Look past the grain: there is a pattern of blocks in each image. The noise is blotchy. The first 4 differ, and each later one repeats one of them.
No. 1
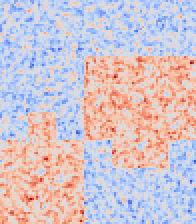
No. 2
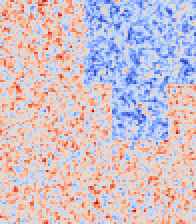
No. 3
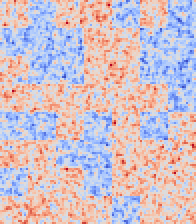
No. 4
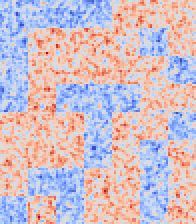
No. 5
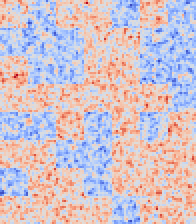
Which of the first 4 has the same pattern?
3
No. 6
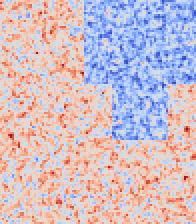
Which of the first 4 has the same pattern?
2
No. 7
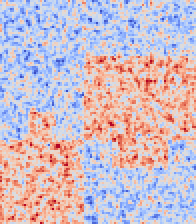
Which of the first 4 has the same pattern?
1
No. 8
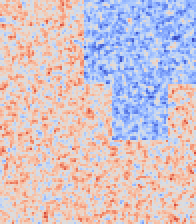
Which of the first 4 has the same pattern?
2
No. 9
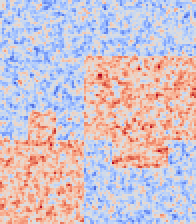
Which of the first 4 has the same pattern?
1
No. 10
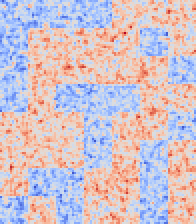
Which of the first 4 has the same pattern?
4
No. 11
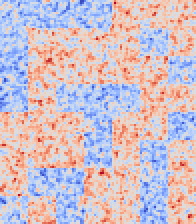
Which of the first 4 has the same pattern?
4
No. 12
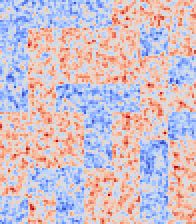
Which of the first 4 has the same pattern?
4
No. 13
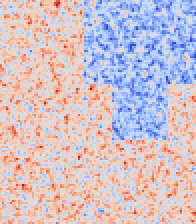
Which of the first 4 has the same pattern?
2
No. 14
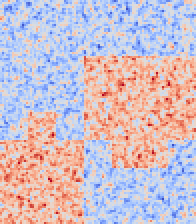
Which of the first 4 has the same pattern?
1
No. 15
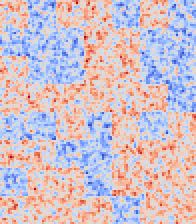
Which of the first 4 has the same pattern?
3
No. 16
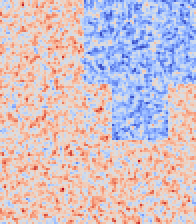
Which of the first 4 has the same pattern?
2
